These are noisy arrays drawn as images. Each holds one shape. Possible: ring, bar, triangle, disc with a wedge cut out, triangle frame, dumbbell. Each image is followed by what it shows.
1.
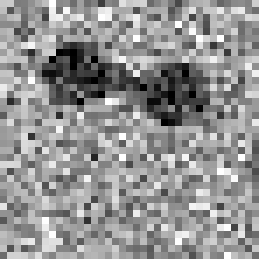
dark dumbbell
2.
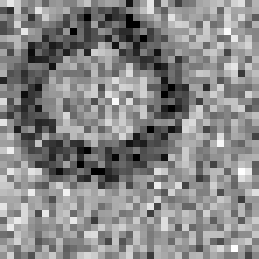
dark ring
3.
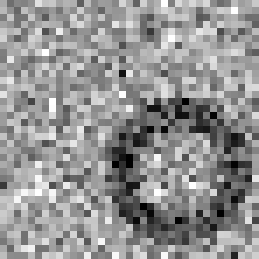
dark ring
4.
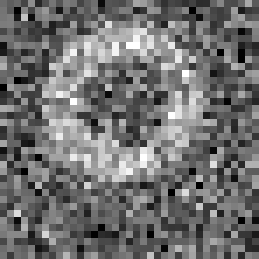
light ring
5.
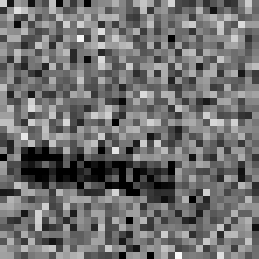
dark bar
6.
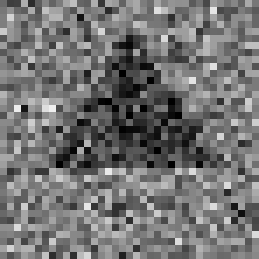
dark triangle
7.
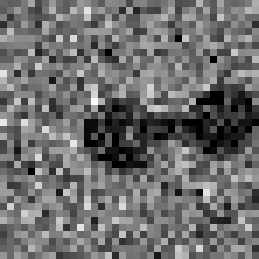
dark dumbbell
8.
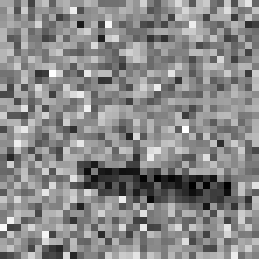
dark bar
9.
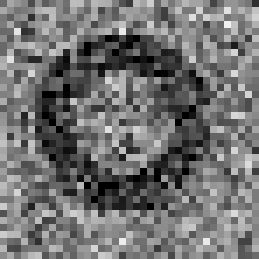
dark ring
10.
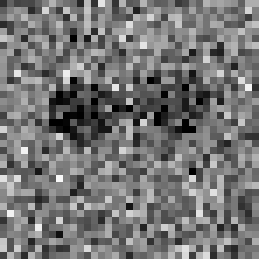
dark dumbbell
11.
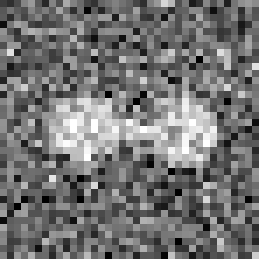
light dumbbell
